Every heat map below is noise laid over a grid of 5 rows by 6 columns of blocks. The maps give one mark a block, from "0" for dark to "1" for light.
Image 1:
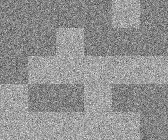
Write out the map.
0 0 0 0 1 0
0 0 1 0 0 0
0 1 1 1 1 1
1 0 0 1 0 0
1 1 1 1 1 0
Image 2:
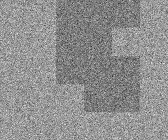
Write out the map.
1 1 0 0 0 1
1 1 0 0 1 1
1 1 0 0 0 1
1 1 1 0 0 1
1 1 1 1 1 1
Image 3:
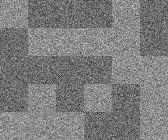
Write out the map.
1 0 0 0 1 0
0 1 1 1 1 0
0 0 0 0 1 1
0 1 0 1 0 1
1 1 1 0 0 1
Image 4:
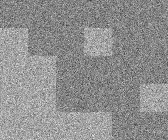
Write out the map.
0 0 0 0 0 0
1 0 0 1 0 0
1 1 0 0 0 0
1 1 0 0 0 1
1 1 1 1 0 0
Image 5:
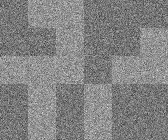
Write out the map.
0 1 1 0 0 0
0 0 1 0 0 1
1 1 1 0 1 1
0 1 0 1 0 0
0 1 0 1 0 0
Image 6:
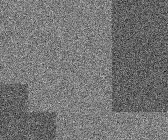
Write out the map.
1 1 1 1 0 0
1 1 1 1 0 0
1 1 1 1 0 0
0 1 1 1 0 0
0 0 1 1 1 1
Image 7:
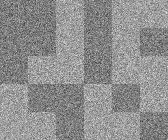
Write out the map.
0 0 1 0 1 1
0 0 1 0 1 0
0 1 1 0 1 1
1 0 0 1 0 1
1 1 0 1 1 0
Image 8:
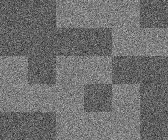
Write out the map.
0 0 1 1 1 0
0 0 0 0 1 1
1 0 1 1 0 0
1 1 1 0 1 0
0 0 1 1 1 0
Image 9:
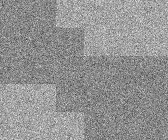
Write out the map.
0 0 1 1 1 1
0 0 0 1 1 1
0 0 0 0 0 0
1 1 0 0 0 0
1 1 1 0 0 0
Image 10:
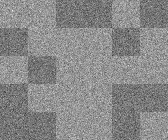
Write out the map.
1 1 0 0 1 0
0 1 1 1 0 1
1 0 1 1 1 1
0 1 1 1 0 0
0 0 1 1 0 1
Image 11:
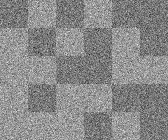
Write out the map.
0 1 0 1 0 0
1 0 1 0 1 0
1 1 0 0 1 1
1 0 1 1 0 0
1 1 1 0 1 0
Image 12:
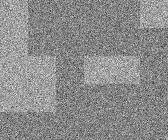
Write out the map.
1 0 0 0 0 1
1 0 0 0 0 0
1 1 0 1 1 0
1 1 0 0 0 0
0 0 0 0 0 0
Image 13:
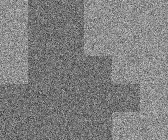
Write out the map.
1 0 0 1 1 1
1 0 0 1 1 1
1 0 0 0 1 1
0 0 0 0 0 1
0 0 0 0 1 1
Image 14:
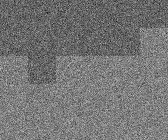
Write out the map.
0 0 0 0 0 0
0 0 0 0 0 1
1 0 1 1 1 1
1 1 1 1 1 1
1 1 1 1 1 1
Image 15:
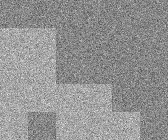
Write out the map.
0 0 0 0 0 0
1 1 0 0 0 0
1 1 0 0 0 0
1 1 1 1 0 0
1 0 1 1 1 0
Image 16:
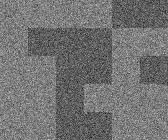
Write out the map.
1 1 1 1 0 0
1 0 0 0 1 1
1 1 0 0 1 0
1 1 0 1 1 1
1 1 0 0 1 1
